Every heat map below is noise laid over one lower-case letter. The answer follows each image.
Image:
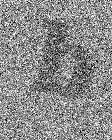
b
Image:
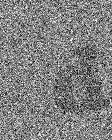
d
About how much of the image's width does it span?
half
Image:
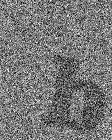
b
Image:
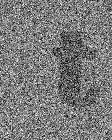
t
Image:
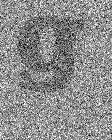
g
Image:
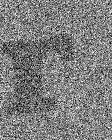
r
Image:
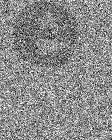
e
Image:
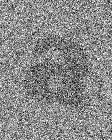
a
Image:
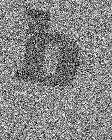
b
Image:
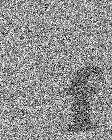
f
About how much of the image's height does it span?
half
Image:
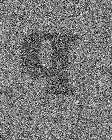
q
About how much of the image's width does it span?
half
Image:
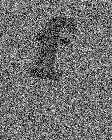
f
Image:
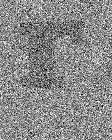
r
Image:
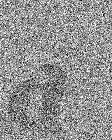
d
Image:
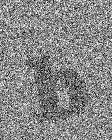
b
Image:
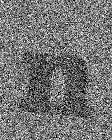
n
